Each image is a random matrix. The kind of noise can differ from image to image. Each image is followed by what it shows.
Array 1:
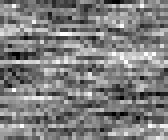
streaked along the rows
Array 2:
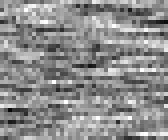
streaked along the rows
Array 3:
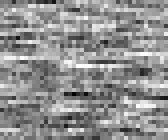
streaked along the rows
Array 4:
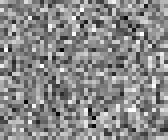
low rank plus noise
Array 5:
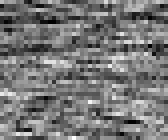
streaked along the rows
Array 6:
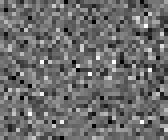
heavy tails
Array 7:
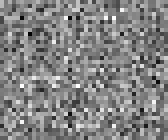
low rank plus noise
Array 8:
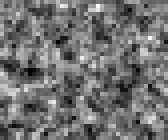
blotchy
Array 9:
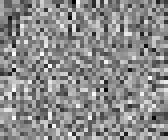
low rank plus noise
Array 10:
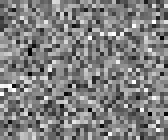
independent entries
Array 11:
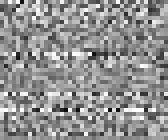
rows of uneven size
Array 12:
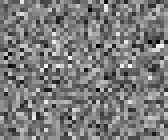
low rank plus noise
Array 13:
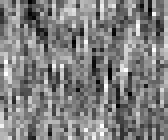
streaked along the columns
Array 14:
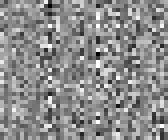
columns of uneven size
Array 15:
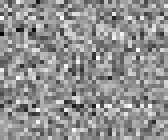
low rank plus noise
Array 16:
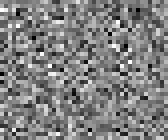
low rank plus noise
